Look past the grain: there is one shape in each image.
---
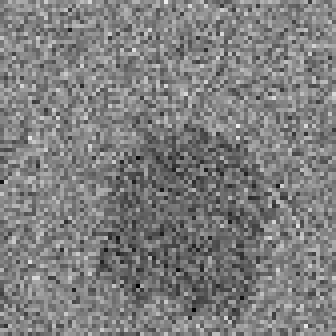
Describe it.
dark ghost
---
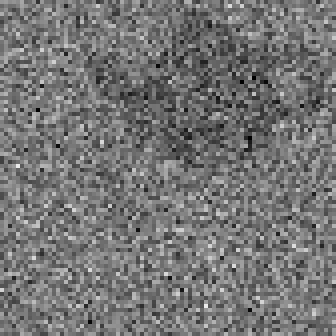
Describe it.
dark teapot
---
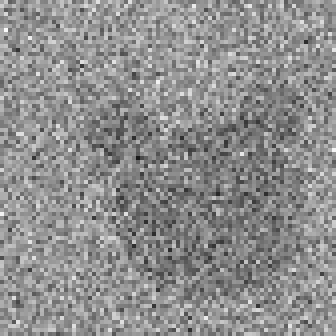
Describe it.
dark bear's head
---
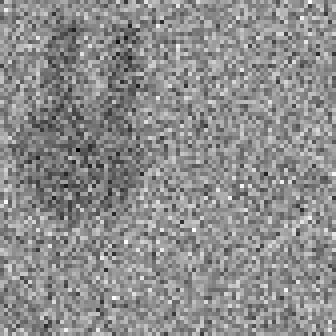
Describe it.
dark rabbit's head
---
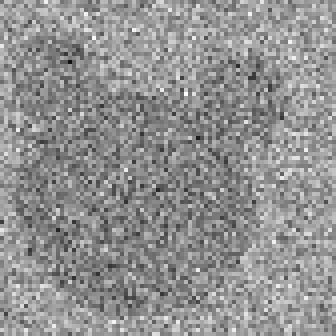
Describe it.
dark bear's head
